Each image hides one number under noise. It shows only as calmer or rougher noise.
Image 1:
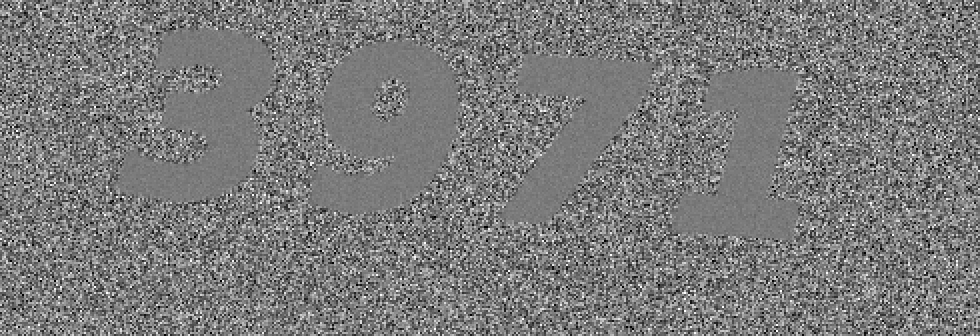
3971
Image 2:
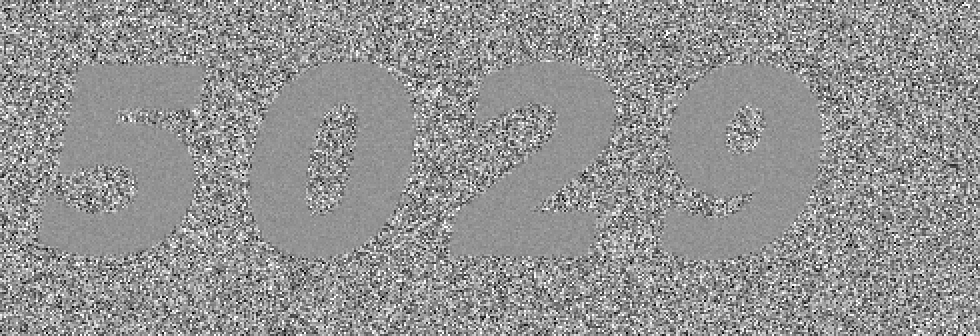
5029
